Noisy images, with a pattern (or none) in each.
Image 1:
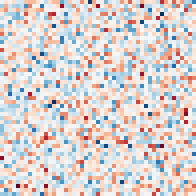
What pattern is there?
only noise
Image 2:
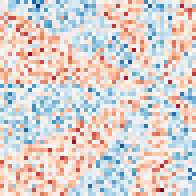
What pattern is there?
spokes from one point
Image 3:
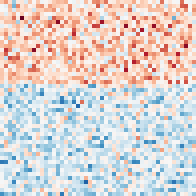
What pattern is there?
a sharp edge
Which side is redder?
top
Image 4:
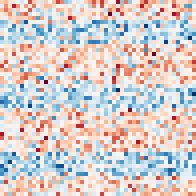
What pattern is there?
horizontal stripes
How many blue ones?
3
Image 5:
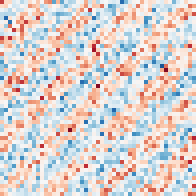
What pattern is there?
diagonal stripes
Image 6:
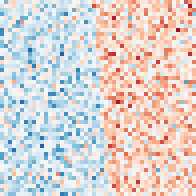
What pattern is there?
a sharp edge
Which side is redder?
right
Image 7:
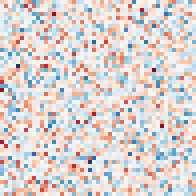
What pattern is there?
only noise
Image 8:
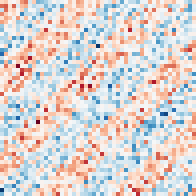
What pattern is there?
diagonal stripes
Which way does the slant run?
bottom left to top right
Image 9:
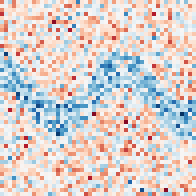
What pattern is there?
a wavy band
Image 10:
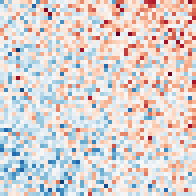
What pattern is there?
a smooth slope
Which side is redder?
top right
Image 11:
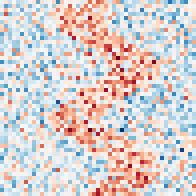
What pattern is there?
a wavy band
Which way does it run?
top to bottom
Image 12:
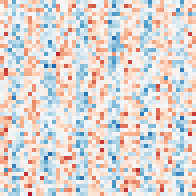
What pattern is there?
vertical stripes
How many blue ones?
6
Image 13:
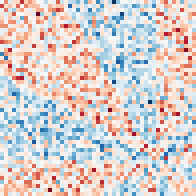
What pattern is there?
spokes from one point
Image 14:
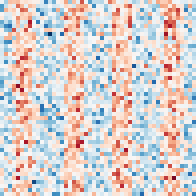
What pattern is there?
vertical stripes
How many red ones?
4
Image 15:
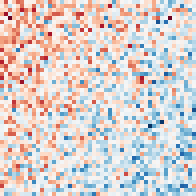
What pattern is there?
a smooth slope
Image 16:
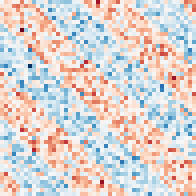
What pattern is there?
diagonal stripes
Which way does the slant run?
top left to bottom right
